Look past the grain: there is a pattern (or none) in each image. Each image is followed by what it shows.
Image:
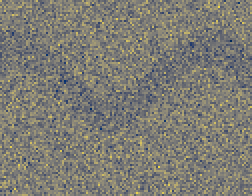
a wavy band
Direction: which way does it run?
left to right
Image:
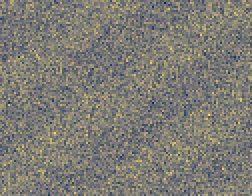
diagonal stripes
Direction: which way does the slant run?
bottom left to top right
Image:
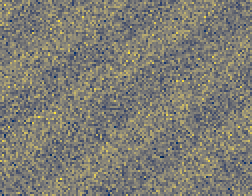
diagonal stripes
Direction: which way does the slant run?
bottom left to top right
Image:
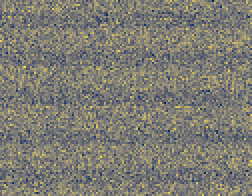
horizontal stripes
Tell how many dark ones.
5
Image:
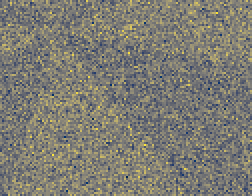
spokes from one point
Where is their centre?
top left
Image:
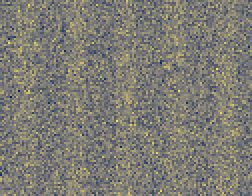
vertical stripes
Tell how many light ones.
5
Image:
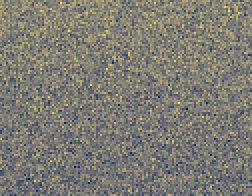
a smooth slope
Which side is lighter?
top
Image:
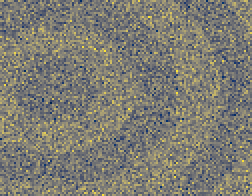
rings round one point
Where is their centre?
middle left
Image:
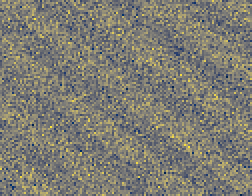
diagonal stripes
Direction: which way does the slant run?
top left to bottom right
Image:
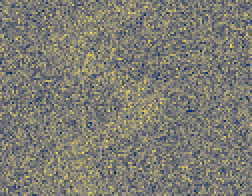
a wavy band
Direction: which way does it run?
top to bottom
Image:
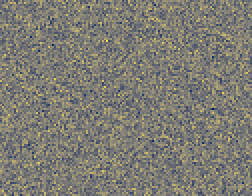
only noise
